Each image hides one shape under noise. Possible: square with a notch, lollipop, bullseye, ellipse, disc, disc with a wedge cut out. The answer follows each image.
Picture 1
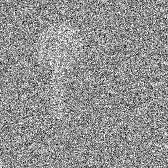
lollipop
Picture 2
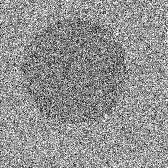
disc
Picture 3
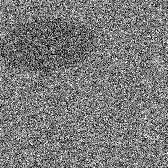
ellipse
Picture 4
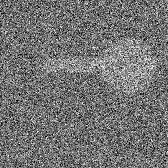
lollipop
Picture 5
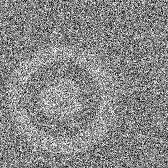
bullseye
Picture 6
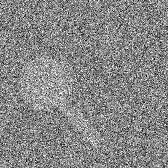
lollipop
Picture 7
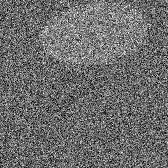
ellipse
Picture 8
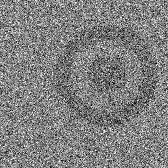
bullseye
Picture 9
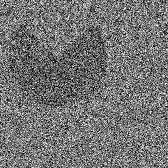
disc with a wedge cut out
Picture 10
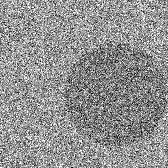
disc
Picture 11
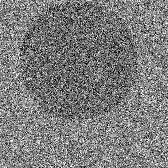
disc
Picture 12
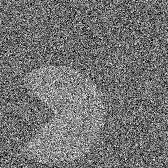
disc with a wedge cut out
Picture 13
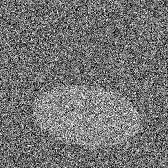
ellipse
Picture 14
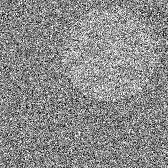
disc
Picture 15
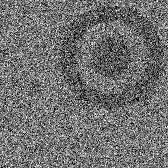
bullseye
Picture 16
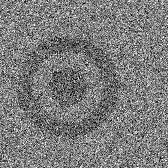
bullseye
